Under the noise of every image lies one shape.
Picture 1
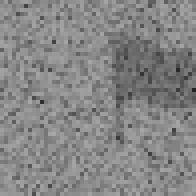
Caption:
dark flag
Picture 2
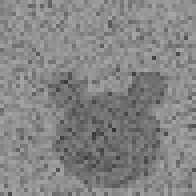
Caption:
dark bear's head
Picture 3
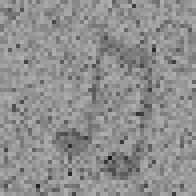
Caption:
dark pair of musical notes
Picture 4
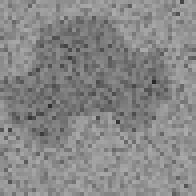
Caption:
dark car
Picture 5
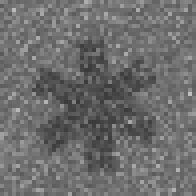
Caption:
dark asterisk
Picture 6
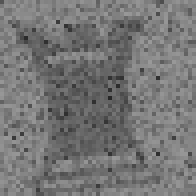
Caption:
dark chess rook
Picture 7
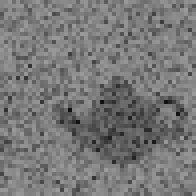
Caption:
dark teapot
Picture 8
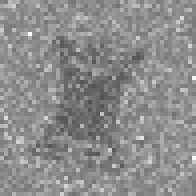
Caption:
dark chess rook
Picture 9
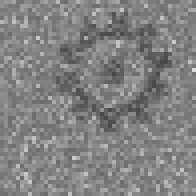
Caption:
dark gear
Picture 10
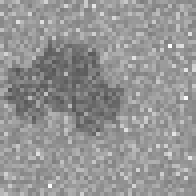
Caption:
dark car
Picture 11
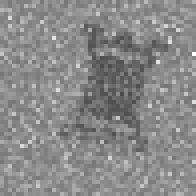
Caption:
dark chess rook
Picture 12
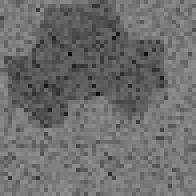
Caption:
dark car
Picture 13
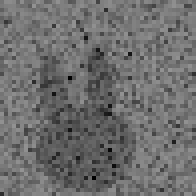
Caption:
dark rabbit's head
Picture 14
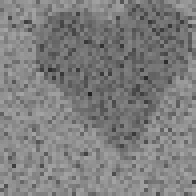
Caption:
dark heart
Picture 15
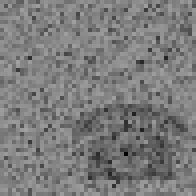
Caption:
dark telephone
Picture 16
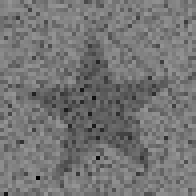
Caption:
dark star
